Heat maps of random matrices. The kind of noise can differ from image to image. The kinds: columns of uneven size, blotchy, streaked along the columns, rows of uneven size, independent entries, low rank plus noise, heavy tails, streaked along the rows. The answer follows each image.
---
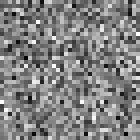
independent entries
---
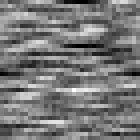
streaked along the rows
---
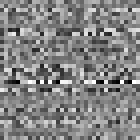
rows of uneven size
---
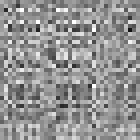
low rank plus noise
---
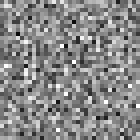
independent entries
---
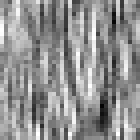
streaked along the columns
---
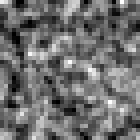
blotchy
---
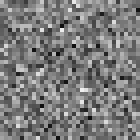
independent entries
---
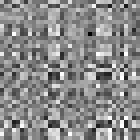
low rank plus noise
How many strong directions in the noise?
one
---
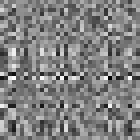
low rank plus noise
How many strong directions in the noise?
one
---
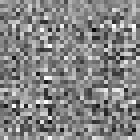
low rank plus noise
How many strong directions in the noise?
three or four
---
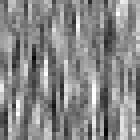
streaked along the columns
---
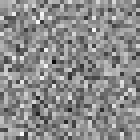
independent entries
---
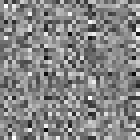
low rank plus noise
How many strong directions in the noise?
two
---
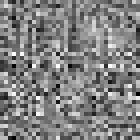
low rank plus noise
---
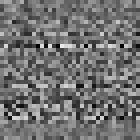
rows of uneven size
